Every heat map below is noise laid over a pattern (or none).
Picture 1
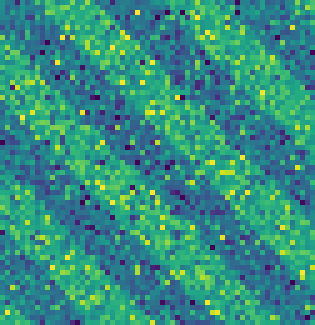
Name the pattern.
diagonal stripes
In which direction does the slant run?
top left to bottom right
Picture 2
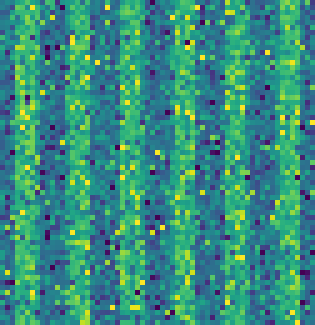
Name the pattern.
vertical stripes
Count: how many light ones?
6
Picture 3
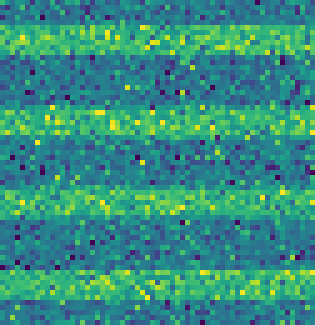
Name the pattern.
horizontal stripes
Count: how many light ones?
4
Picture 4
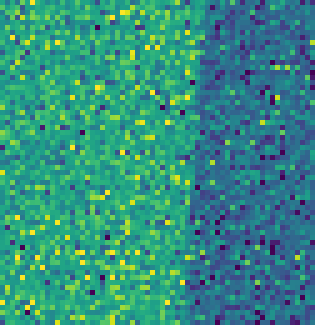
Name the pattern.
a sharp edge
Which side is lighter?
left
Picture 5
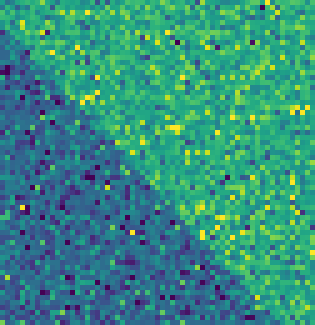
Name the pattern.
a sharp edge
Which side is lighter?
top right
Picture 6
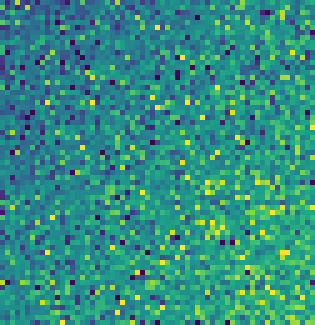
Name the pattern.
a smooth slope
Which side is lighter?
bottom right
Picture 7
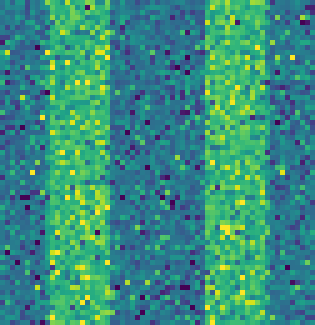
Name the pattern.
vertical stripes
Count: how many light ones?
2
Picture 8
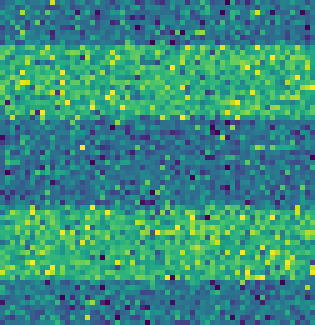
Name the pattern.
horizontal stripes
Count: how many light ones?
2
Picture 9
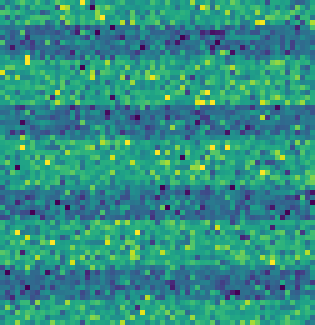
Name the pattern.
horizontal stripes
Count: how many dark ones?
4
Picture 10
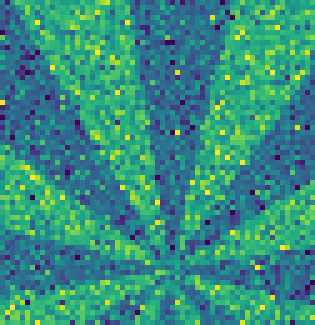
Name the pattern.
spokes from one point
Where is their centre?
bottom middle
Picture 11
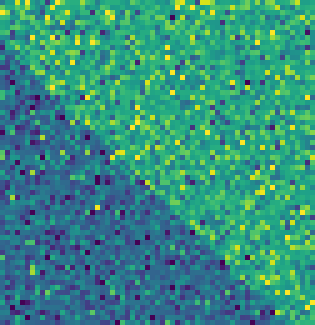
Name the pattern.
a sharp edge
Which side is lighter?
top right
